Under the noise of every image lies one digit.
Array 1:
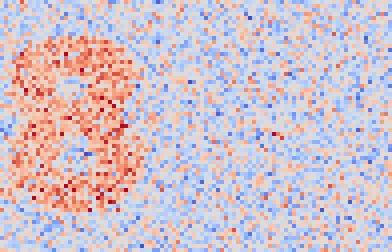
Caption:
red 8
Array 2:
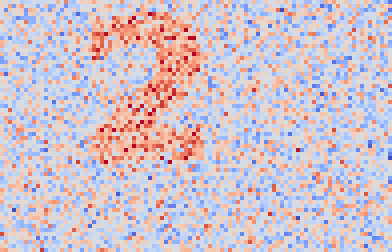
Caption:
red 2
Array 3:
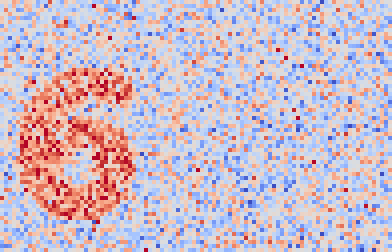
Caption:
red 6
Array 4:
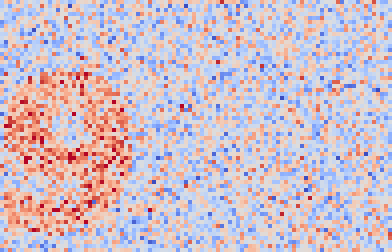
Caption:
red 9
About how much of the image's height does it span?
two thirds
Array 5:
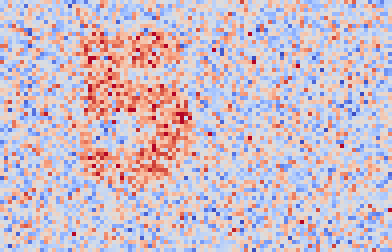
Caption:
red 5
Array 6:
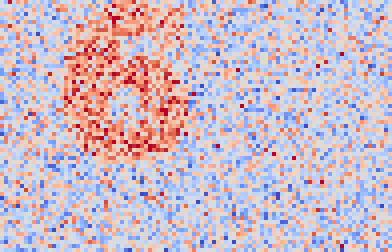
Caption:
red 6
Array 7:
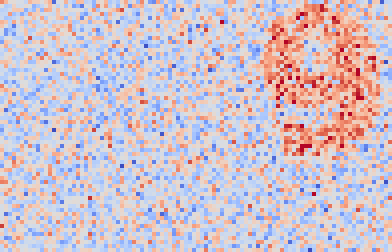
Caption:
red 9
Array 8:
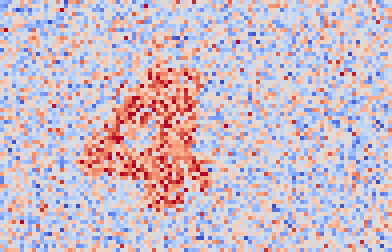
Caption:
red 4
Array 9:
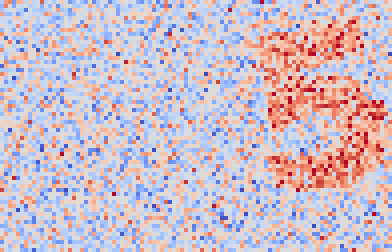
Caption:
red 5
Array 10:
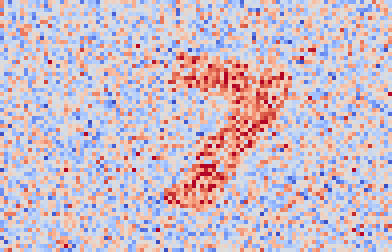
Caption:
red 7
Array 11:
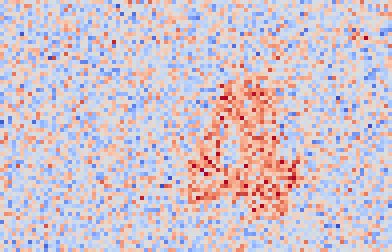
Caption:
red 4
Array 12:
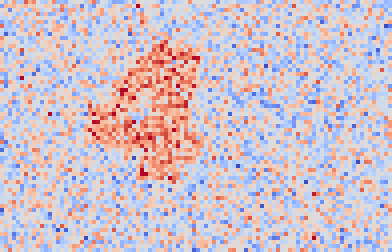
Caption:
red 4
